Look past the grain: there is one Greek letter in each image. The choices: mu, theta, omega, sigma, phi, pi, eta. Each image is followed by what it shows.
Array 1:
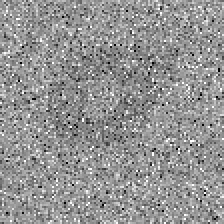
sigma
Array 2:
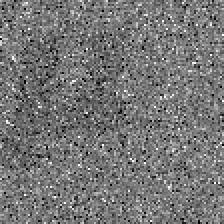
mu
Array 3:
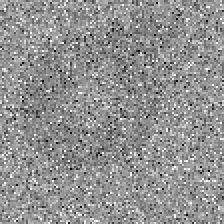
sigma
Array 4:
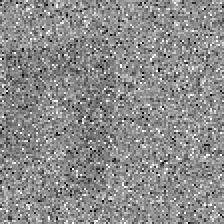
eta
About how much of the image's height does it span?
two thirds
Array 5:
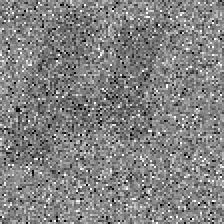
mu
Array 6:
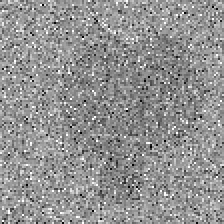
phi
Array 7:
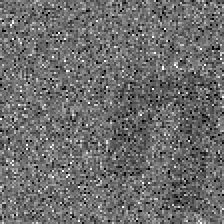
eta
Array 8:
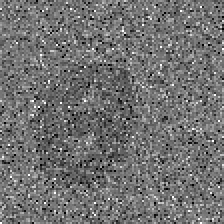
theta
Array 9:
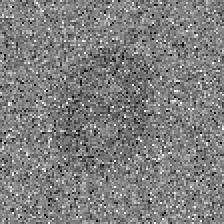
theta
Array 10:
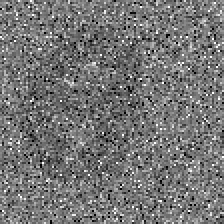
theta
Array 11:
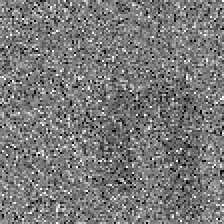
eta
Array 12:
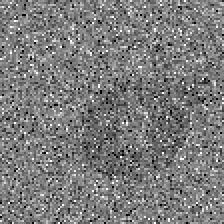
sigma
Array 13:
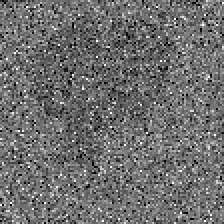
phi
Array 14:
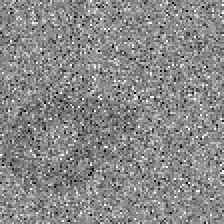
sigma
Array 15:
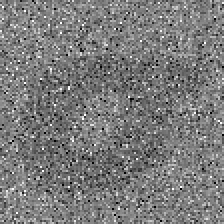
sigma
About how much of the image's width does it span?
nearly all
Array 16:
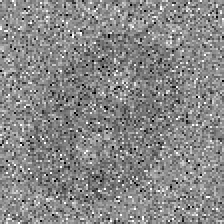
theta
